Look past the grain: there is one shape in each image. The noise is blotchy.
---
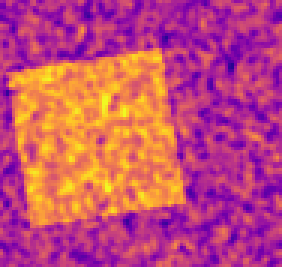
light square
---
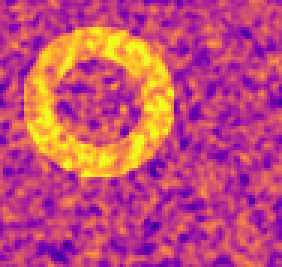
light ring
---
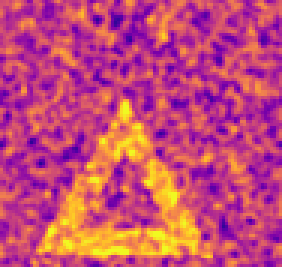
light triangle frame
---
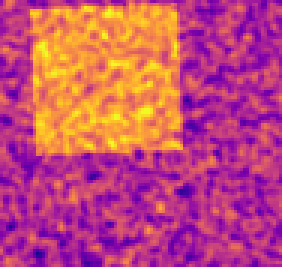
light square
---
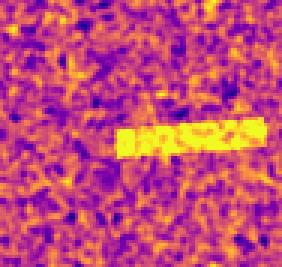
light bar
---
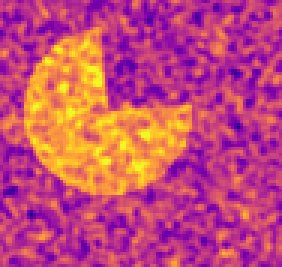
light disc with a wedge cut out
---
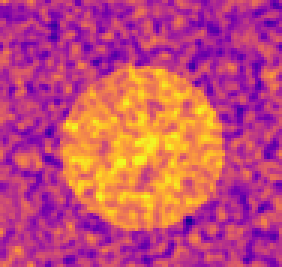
light disc
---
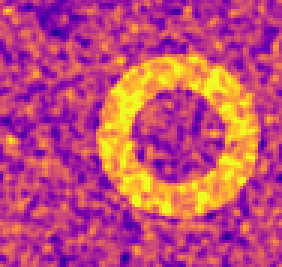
light ring
